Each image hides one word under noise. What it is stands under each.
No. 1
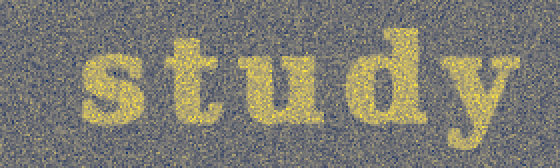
study
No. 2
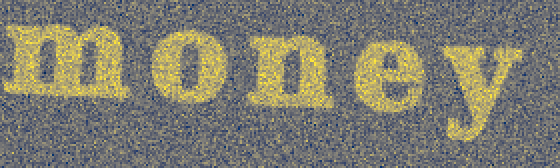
money
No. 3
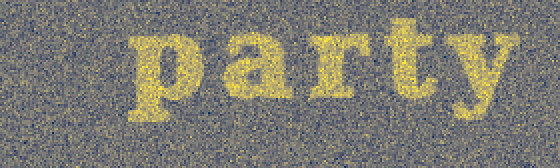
party
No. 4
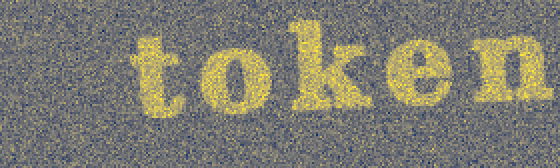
token
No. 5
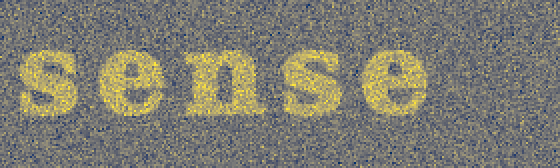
sense
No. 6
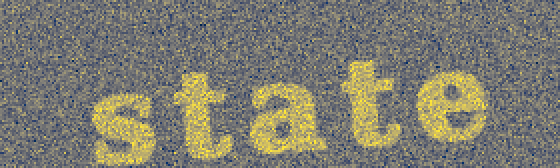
state
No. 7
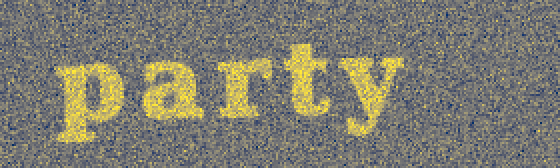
party
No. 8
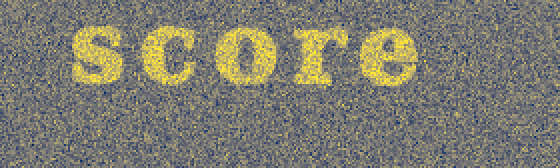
score
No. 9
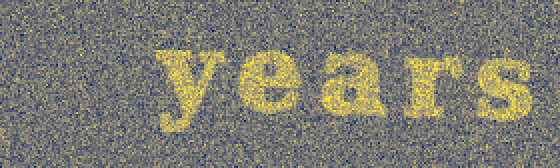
years
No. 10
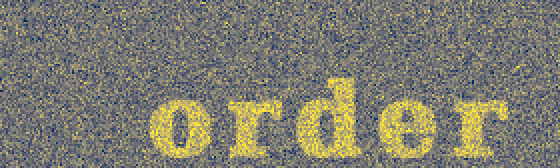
order
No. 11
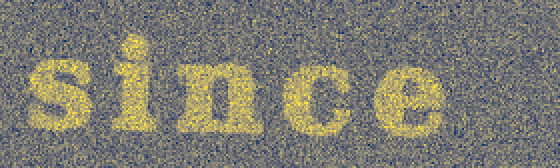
since
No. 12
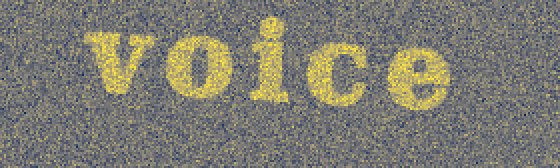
voice
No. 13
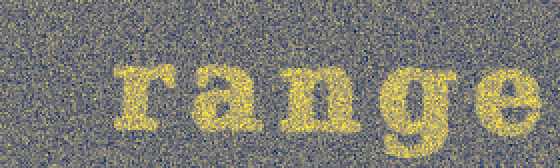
range
